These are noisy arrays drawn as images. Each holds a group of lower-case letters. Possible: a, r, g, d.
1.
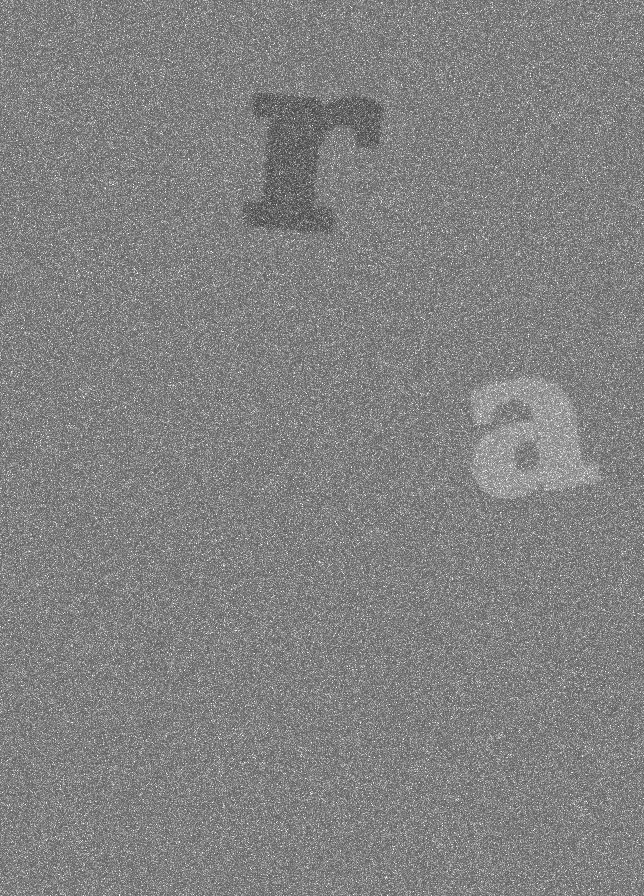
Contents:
top middle: dark r; middle right: light a
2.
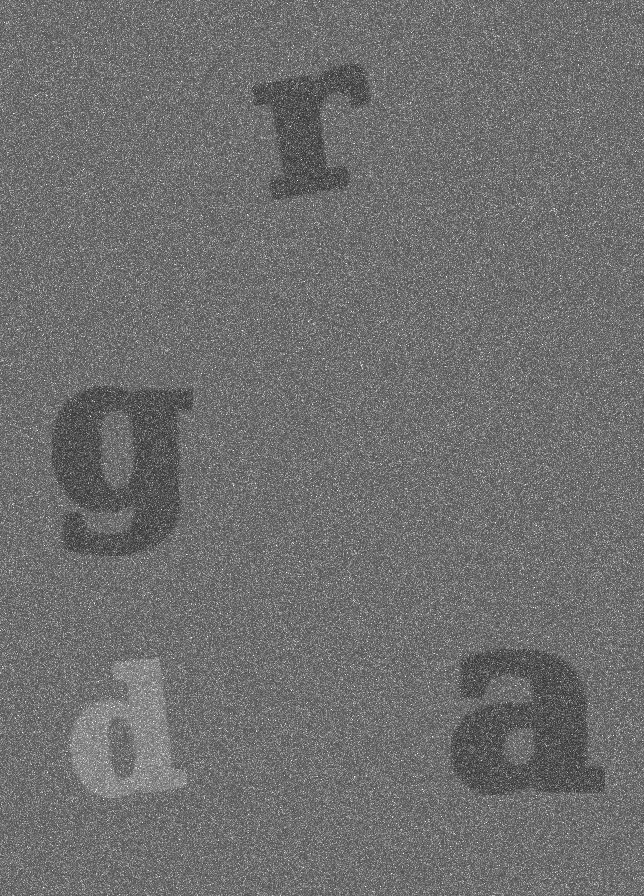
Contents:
top middle: dark r; middle left: dark g; bottom left: light d; bottom right: dark a
